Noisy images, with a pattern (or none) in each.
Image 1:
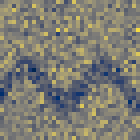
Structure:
a wavy band
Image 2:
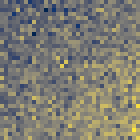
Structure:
a smooth slope
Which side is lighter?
bottom right
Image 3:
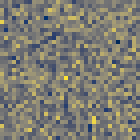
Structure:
only noise
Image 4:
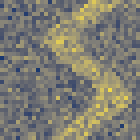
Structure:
a wavy band
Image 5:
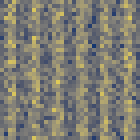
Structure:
vertical stripes
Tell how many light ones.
6
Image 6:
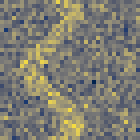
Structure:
a wavy band
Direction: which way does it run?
top to bottom
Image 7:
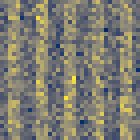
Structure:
vertical stripes
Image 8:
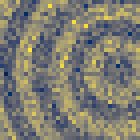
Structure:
rings round one point
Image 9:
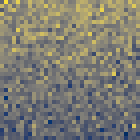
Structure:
a smooth slope
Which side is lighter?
top
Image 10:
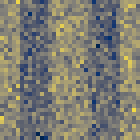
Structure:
vertical stripes
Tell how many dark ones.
2
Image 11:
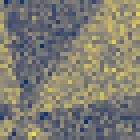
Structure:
spokes from one point
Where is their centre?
bottom left
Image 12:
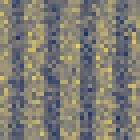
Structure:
vertical stripes
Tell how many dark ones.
4
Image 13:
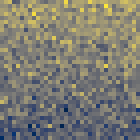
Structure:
a smooth slope
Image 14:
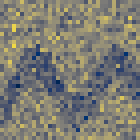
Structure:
a wavy band
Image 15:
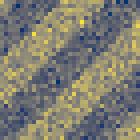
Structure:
diagonal stripes
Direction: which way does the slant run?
bottom left to top right
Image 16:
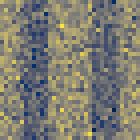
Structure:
vertical stripes
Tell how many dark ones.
2
